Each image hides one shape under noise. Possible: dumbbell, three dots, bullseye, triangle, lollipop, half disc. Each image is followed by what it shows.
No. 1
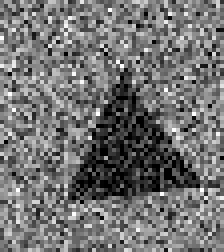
triangle
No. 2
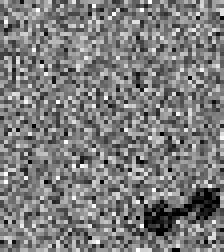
dumbbell
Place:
bottom right
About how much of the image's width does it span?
a third
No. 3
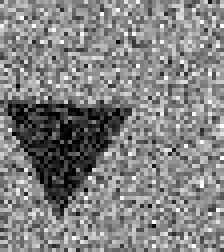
triangle
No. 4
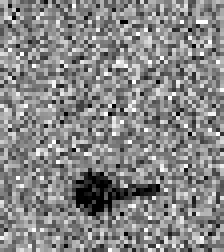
lollipop
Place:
bottom middle
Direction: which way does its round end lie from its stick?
left
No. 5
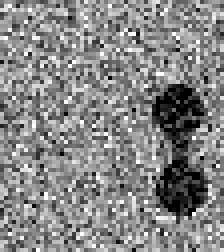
dumbbell
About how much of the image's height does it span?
half
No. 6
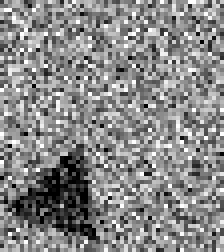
triangle
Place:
bottom left
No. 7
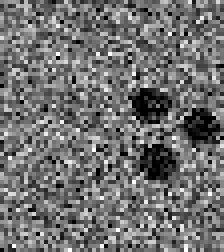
three dots
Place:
middle right
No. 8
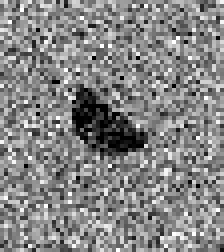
half disc
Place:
centre
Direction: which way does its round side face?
down and left
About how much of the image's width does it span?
a third
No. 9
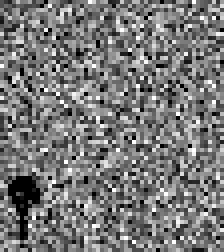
lollipop
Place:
bottom left
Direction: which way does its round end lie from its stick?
up
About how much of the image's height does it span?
a quarter
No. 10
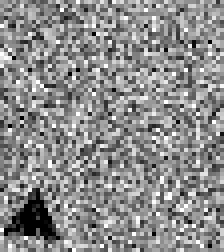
triangle
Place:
bottom left
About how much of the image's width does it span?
a quarter
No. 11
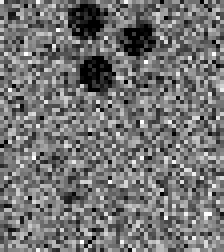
three dots
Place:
top middle
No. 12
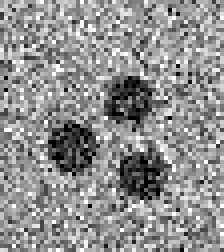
three dots
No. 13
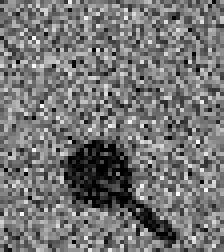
lollipop
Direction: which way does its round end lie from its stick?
up and left
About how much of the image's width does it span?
half
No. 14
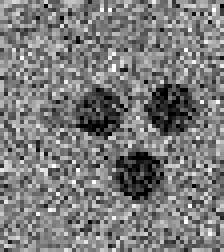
three dots
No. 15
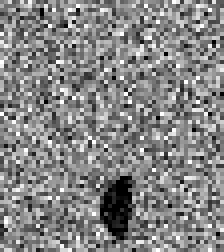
half disc
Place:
bottom middle
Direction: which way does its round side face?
left
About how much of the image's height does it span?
a quarter
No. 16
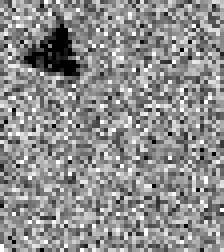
triangle
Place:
top left
